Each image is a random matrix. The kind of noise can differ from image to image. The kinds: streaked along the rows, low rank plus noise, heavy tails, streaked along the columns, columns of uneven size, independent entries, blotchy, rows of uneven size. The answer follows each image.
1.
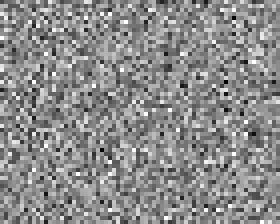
low rank plus noise
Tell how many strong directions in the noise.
five to eight
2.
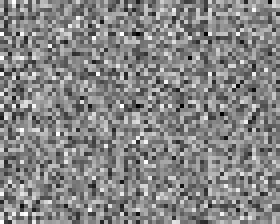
low rank plus noise
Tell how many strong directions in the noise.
one
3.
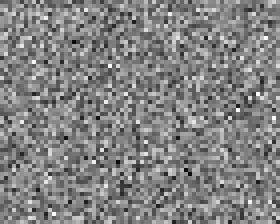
independent entries
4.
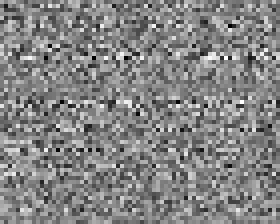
rows of uneven size
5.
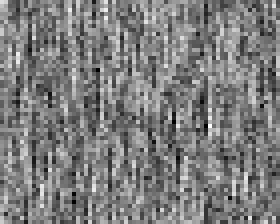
streaked along the columns
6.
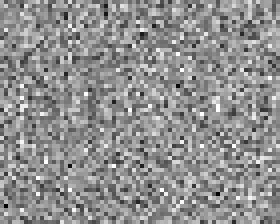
low rank plus noise
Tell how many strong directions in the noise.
five to eight
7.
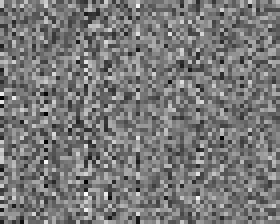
columns of uneven size
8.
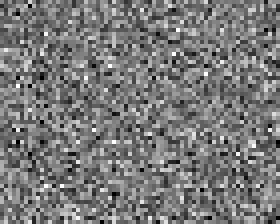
low rank plus noise
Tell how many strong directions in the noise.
two
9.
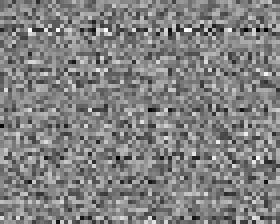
rows of uneven size
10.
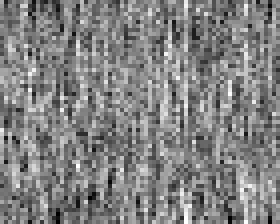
streaked along the columns
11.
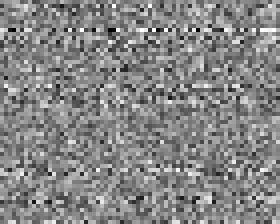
rows of uneven size
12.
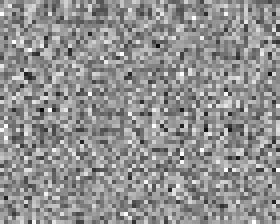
low rank plus noise
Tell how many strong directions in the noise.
two
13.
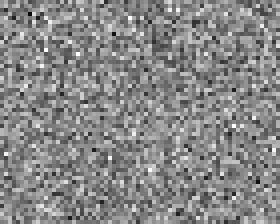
independent entries
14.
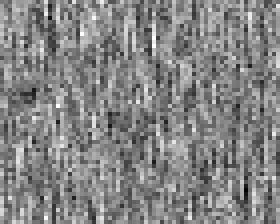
streaked along the columns
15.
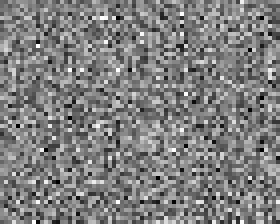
low rank plus noise
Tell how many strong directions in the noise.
five to eight
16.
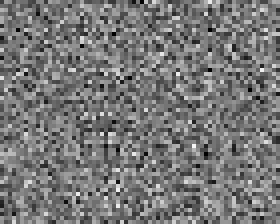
low rank plus noise
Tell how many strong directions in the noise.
two
